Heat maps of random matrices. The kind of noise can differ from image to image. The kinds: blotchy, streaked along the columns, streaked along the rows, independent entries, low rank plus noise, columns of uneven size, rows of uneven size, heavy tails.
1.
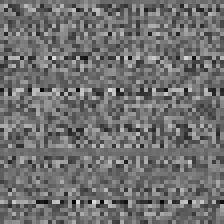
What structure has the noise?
rows of uneven size
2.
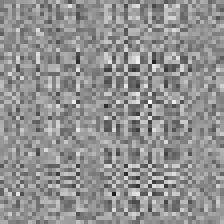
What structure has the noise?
low rank plus noise
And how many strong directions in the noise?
one
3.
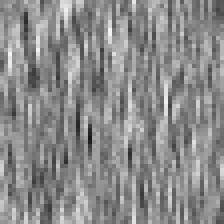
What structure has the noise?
streaked along the columns
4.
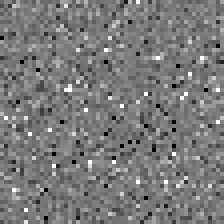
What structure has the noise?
heavy tails
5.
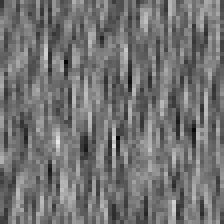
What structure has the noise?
streaked along the columns
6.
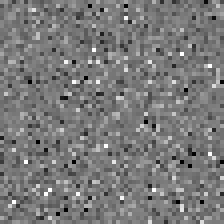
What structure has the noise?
heavy tails
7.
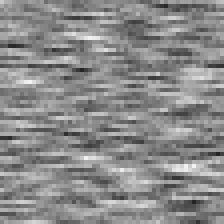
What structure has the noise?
streaked along the rows
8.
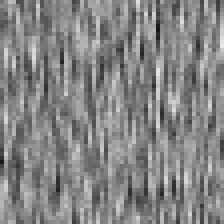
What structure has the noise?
streaked along the columns
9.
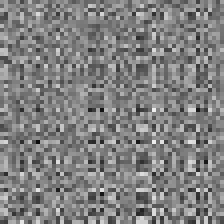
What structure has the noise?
low rank plus noise
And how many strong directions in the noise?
one
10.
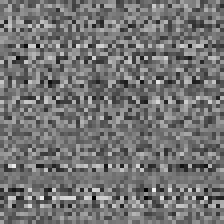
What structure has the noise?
rows of uneven size
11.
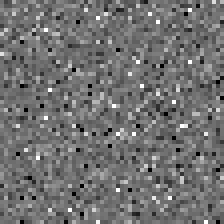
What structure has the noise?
heavy tails
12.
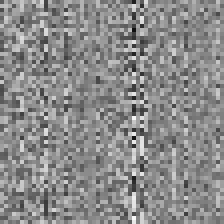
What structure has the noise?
columns of uneven size
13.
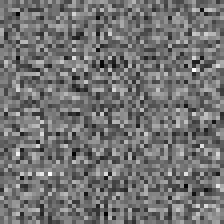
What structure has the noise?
low rank plus noise
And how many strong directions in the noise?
three or four
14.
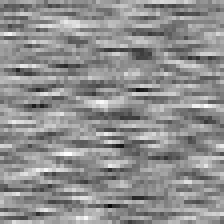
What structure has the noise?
streaked along the rows
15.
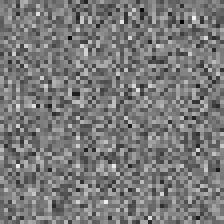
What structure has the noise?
low rank plus noise
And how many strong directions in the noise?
five to eight
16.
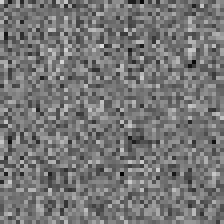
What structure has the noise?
low rank plus noise
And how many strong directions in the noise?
five to eight
